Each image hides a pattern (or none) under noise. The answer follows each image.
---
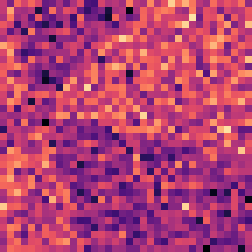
spokes from one point
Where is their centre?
middle left
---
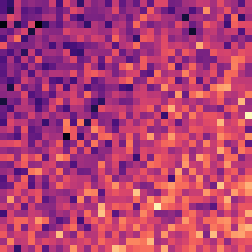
a smooth slope
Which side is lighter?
bottom right
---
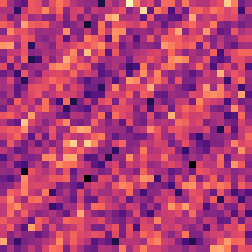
diagonal stripes
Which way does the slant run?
bottom left to top right
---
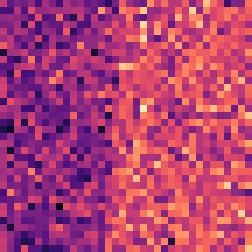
a sharp edge
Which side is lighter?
right
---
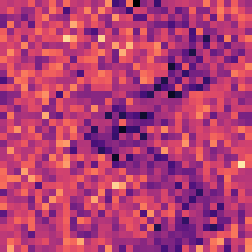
a wavy band
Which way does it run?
top to bottom
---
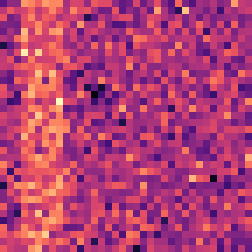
one vertical stripe
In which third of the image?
left
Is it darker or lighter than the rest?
lighter
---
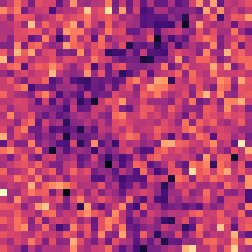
a wavy band
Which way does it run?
top to bottom
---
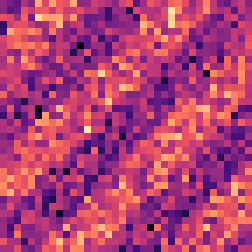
diagonal stripes
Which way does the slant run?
bottom left to top right
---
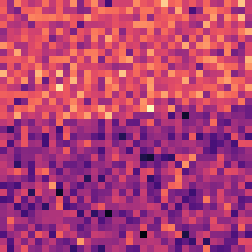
a sharp edge
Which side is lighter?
top
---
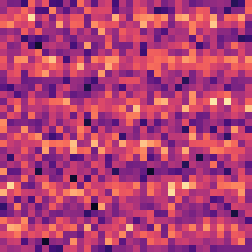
horizontal stripes
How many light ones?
6
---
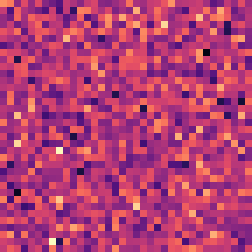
only noise
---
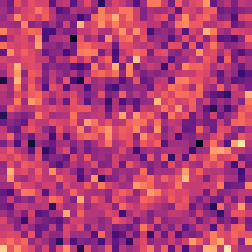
rings round one point
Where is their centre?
top middle
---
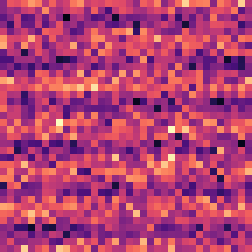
horizontal stripes
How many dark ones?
6
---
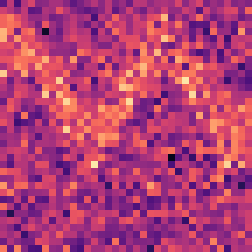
a wavy band
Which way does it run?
left to right
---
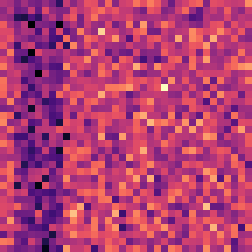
one vertical stripe
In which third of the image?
left
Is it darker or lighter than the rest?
darker
